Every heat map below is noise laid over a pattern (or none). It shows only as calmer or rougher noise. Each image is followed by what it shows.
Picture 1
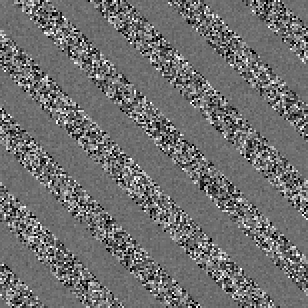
diagonal stripes
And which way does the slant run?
top left to bottom right
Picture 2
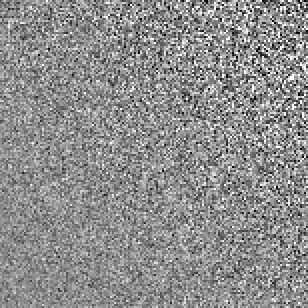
a smooth slope
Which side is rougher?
top right
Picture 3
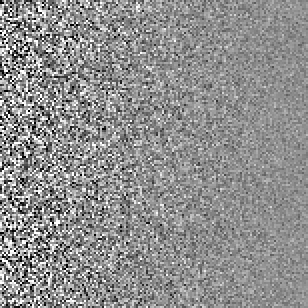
a smooth slope
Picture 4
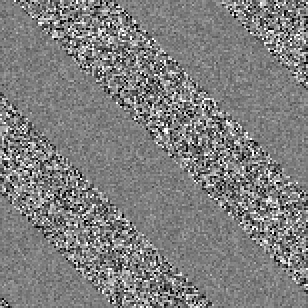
diagonal stripes
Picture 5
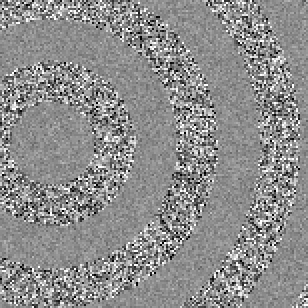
rings round one point
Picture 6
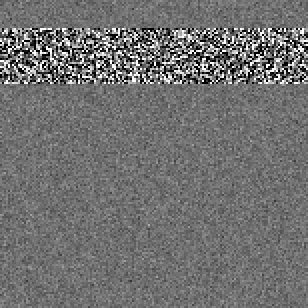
one horizontal stripe
